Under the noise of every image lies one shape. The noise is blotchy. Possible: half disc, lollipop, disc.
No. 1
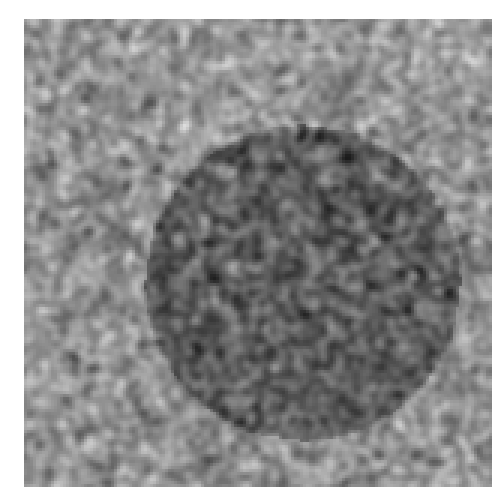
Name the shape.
disc
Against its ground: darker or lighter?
darker
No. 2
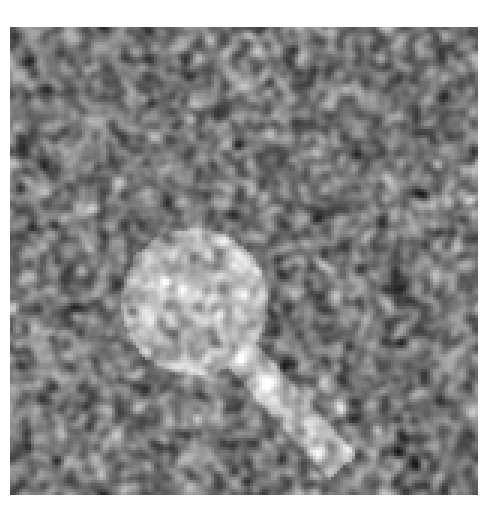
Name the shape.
lollipop
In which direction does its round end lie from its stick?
up and left
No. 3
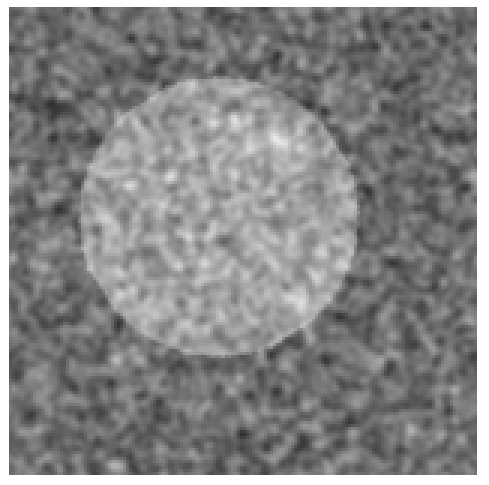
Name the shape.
disc
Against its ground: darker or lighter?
lighter
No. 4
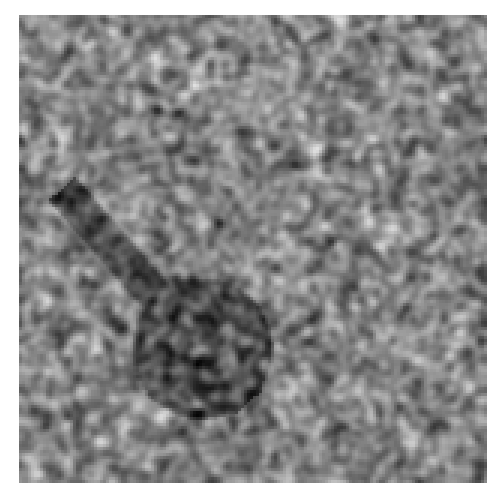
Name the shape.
lollipop
